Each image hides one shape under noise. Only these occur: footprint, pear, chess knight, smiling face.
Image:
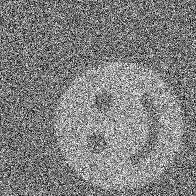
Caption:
light smiling face
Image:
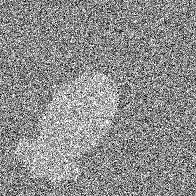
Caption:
light footprint
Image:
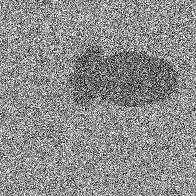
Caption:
dark footprint
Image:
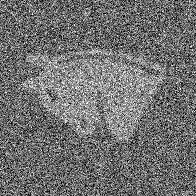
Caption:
light chess knight
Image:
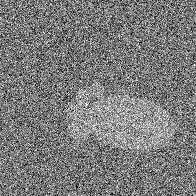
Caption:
light footprint
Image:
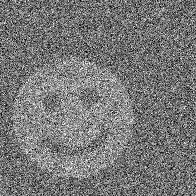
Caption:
light smiling face
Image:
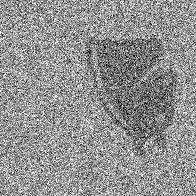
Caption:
dark chess knight
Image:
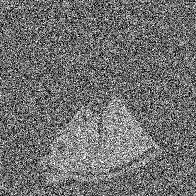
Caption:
light chess knight
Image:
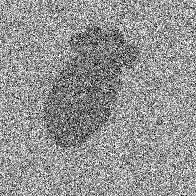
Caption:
dark footprint
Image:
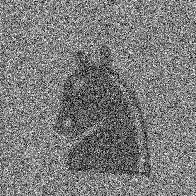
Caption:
dark chess knight
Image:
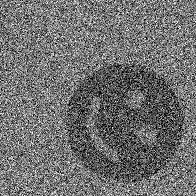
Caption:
dark smiling face
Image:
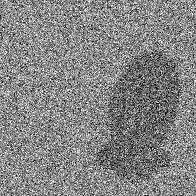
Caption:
dark footprint
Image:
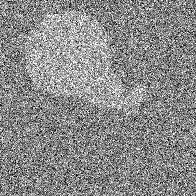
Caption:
light pear
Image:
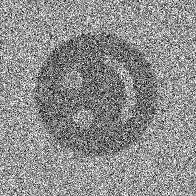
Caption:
dark smiling face
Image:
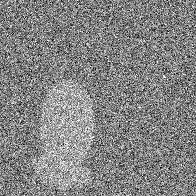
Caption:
light footprint
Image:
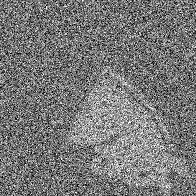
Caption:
light chess knight
